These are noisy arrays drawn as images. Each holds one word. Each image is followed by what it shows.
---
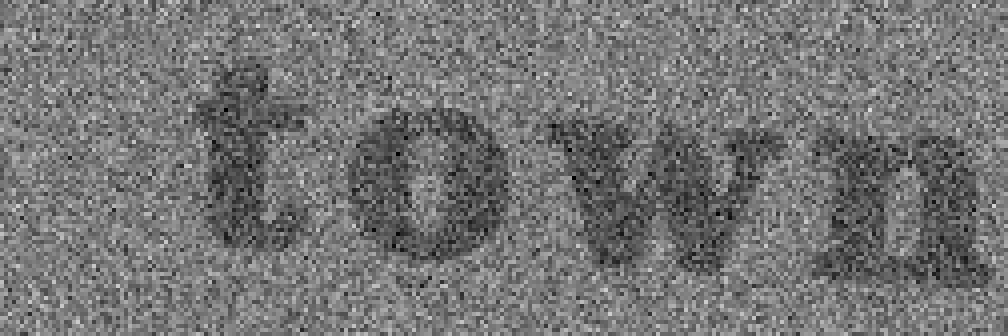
town
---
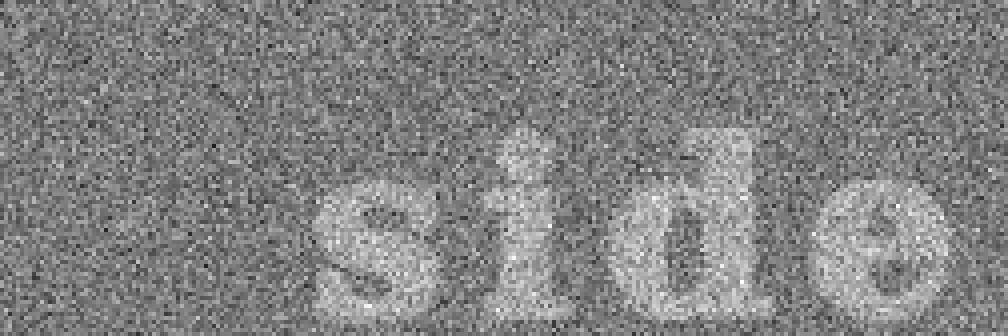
side
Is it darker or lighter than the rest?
lighter
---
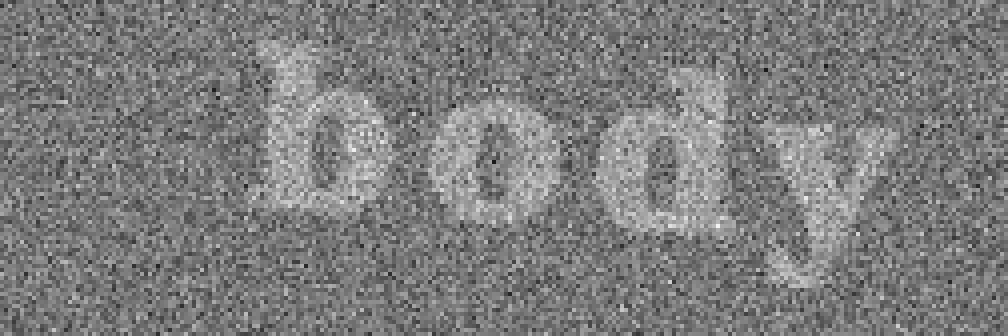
body
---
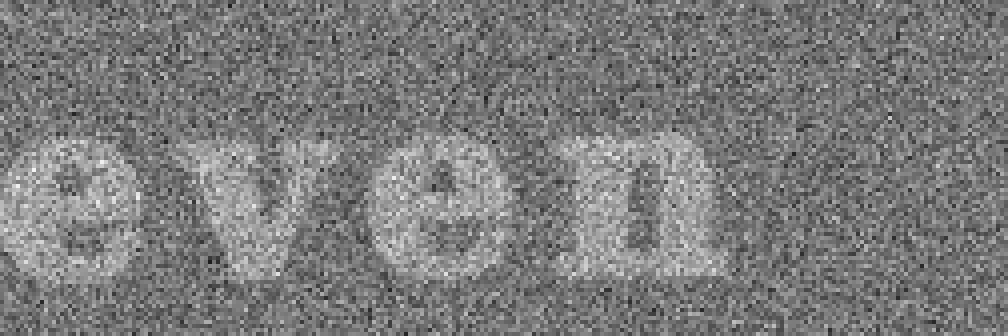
even
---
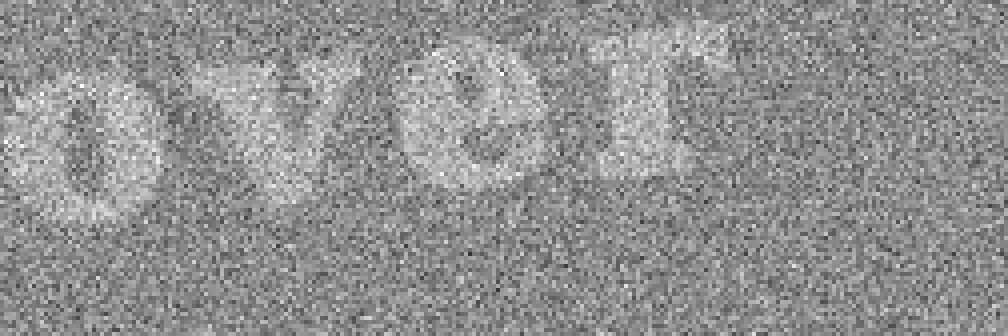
over
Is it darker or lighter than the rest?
lighter
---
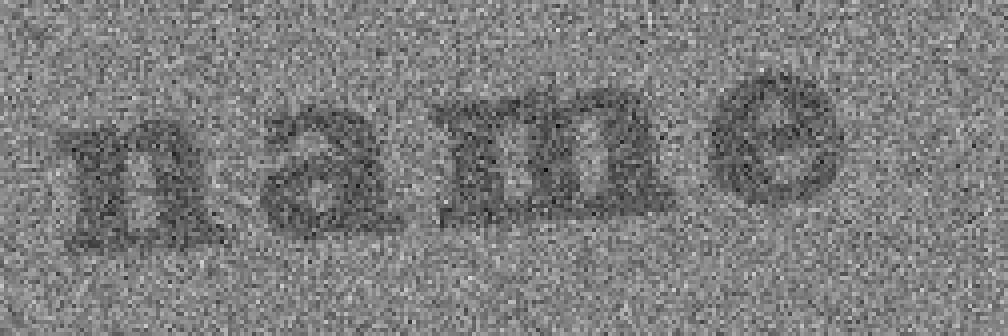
name
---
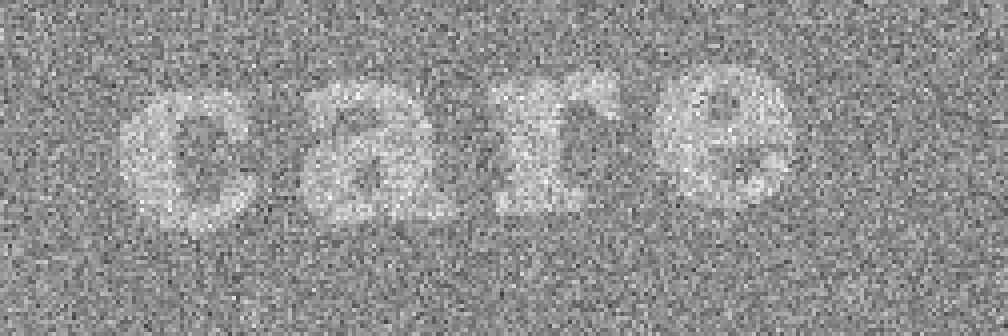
care
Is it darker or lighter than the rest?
lighter
